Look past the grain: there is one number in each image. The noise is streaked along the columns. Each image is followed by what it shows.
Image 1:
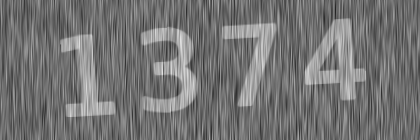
1374
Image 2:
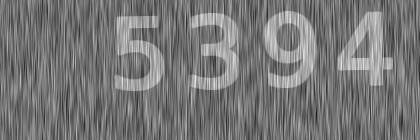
5394
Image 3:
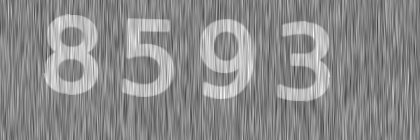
8593
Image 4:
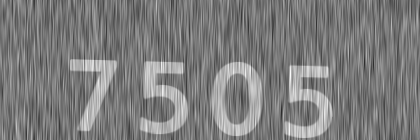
7505
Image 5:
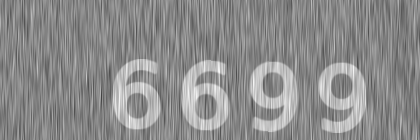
6699
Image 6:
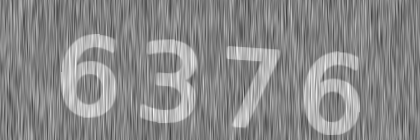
6376
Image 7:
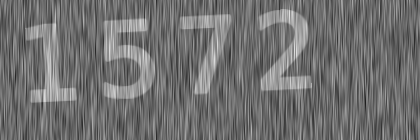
1572
